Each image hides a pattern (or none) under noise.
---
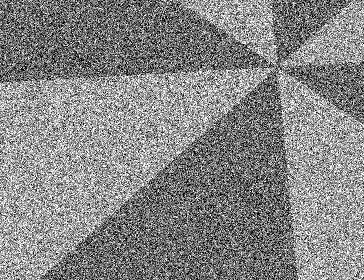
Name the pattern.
spokes from one point
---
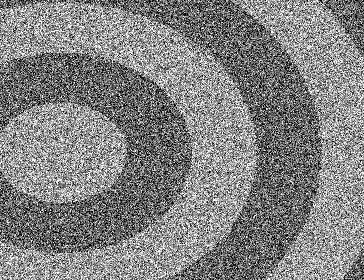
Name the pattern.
rings round one point
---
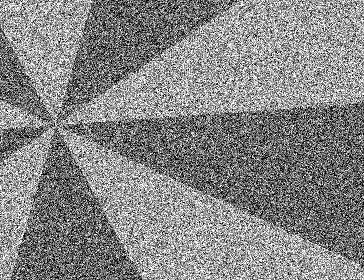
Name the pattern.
spokes from one point
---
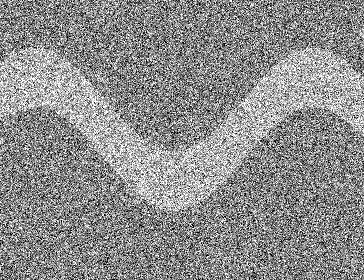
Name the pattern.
a wavy band
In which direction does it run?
left to right
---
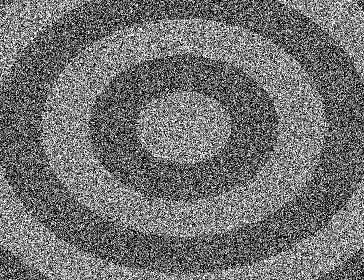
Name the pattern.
rings round one point
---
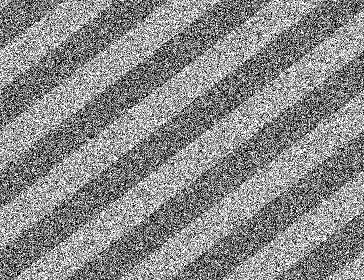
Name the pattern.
diagonal stripes
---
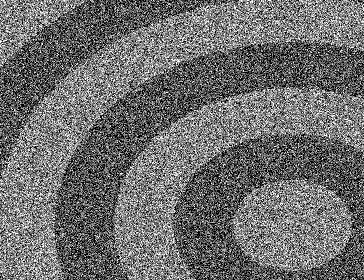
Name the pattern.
rings round one point
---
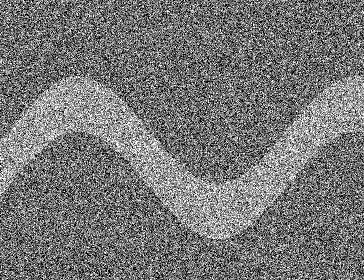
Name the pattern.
a wavy band
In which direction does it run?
left to right
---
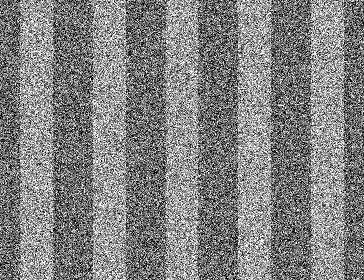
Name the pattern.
vertical stripes
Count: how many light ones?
5
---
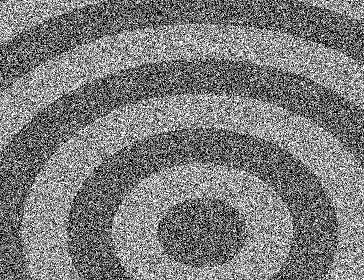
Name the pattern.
rings round one point
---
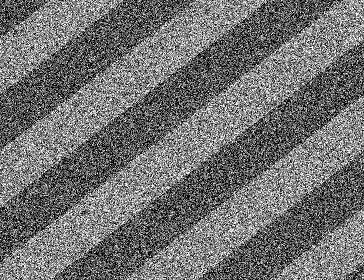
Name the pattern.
diagonal stripes
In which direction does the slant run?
bottom left to top right
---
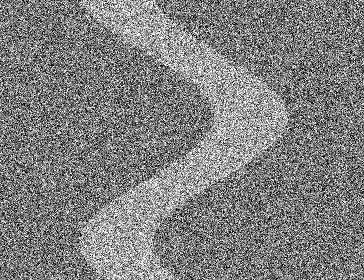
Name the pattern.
a wavy band
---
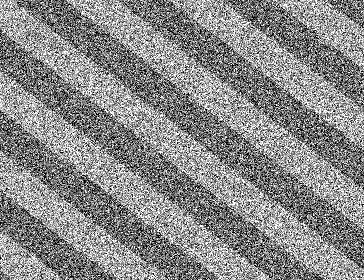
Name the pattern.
diagonal stripes
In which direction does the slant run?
top left to bottom right
